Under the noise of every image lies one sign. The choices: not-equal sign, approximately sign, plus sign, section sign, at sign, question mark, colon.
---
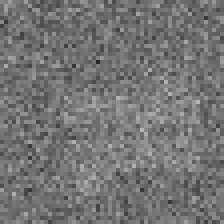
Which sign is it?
not-equal sign
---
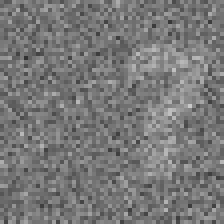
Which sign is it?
question mark
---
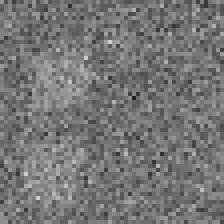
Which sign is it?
colon
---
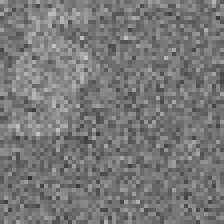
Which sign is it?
section sign
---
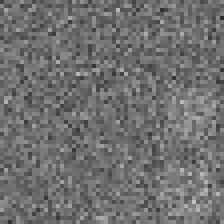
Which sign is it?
colon
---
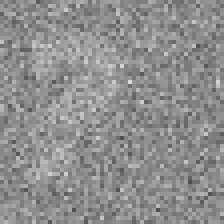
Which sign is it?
question mark
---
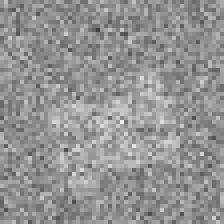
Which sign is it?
not-equal sign
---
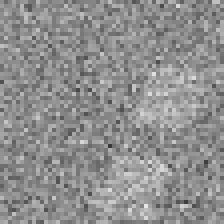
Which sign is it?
colon
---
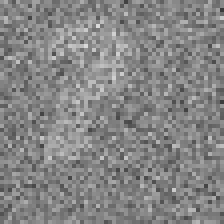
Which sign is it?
question mark
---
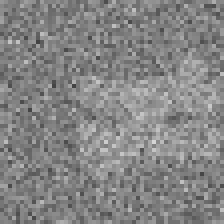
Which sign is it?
not-equal sign
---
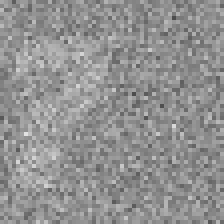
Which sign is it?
question mark
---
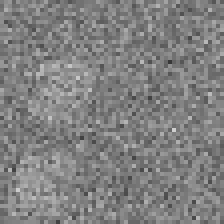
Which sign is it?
colon
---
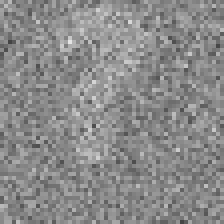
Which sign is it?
question mark
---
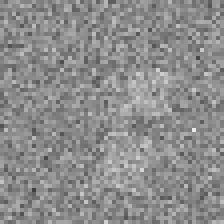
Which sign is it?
colon
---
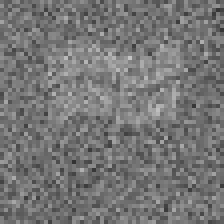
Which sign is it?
approximately sign
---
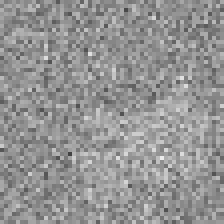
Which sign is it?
not-equal sign
